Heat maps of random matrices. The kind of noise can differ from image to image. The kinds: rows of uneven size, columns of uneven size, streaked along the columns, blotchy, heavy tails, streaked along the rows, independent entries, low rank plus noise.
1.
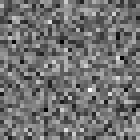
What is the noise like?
independent entries
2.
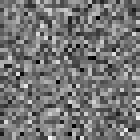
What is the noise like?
independent entries
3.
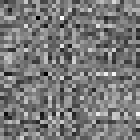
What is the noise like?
low rank plus noise
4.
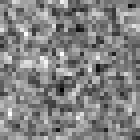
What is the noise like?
blotchy
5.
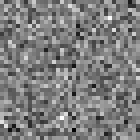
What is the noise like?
low rank plus noise
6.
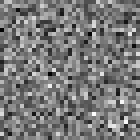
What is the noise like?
independent entries
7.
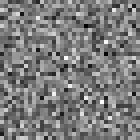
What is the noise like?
independent entries
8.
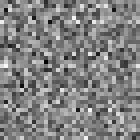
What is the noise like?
low rank plus noise
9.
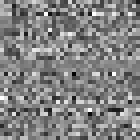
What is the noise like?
rows of uneven size
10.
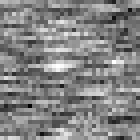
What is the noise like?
streaked along the rows
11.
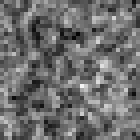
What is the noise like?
blotchy
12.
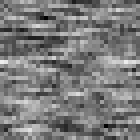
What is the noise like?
streaked along the rows
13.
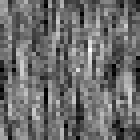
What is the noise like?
streaked along the columns
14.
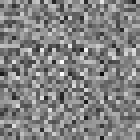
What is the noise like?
low rank plus noise
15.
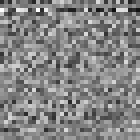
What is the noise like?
rows of uneven size
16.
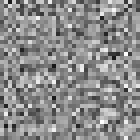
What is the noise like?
low rank plus noise
